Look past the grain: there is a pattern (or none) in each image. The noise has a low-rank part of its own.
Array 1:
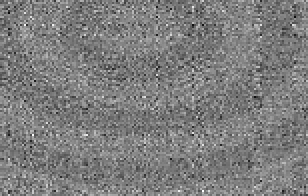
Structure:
rings round one point
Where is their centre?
top middle
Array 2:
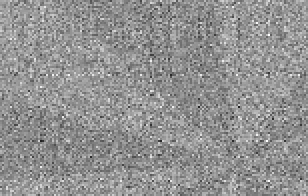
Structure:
spokes from one point
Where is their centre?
bottom right
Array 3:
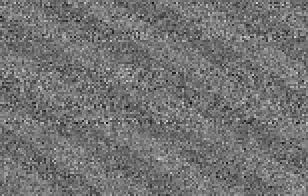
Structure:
diagonal stripes
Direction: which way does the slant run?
top left to bottom right
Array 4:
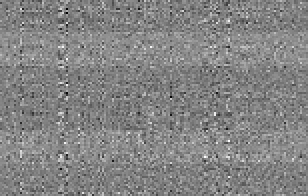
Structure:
horizontal stripes
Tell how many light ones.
2
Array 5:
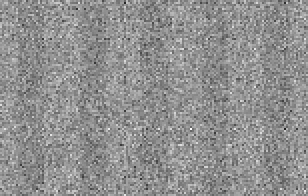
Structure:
vertical stripes
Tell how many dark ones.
5
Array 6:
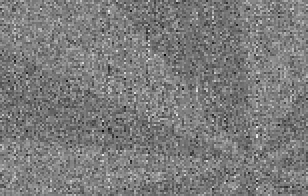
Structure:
spokes from one point
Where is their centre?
bottom right
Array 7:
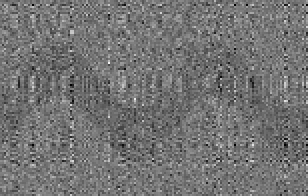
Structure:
a wavy band
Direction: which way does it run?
left to right
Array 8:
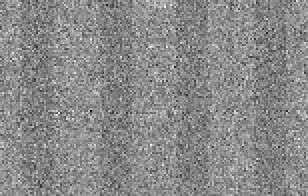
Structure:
vertical stripes
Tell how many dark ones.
4
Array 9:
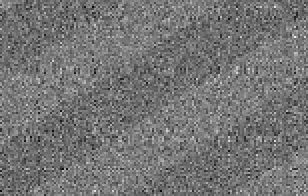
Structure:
diagonal stripes
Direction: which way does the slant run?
bottom left to top right
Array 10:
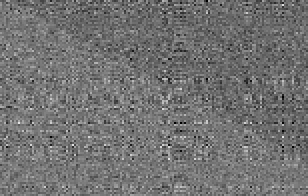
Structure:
a sharp edge
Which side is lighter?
bottom left
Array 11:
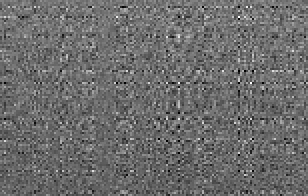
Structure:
a smooth slope
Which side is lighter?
top
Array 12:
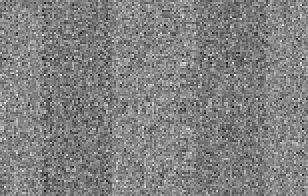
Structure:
vertical stripes
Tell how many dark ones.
2
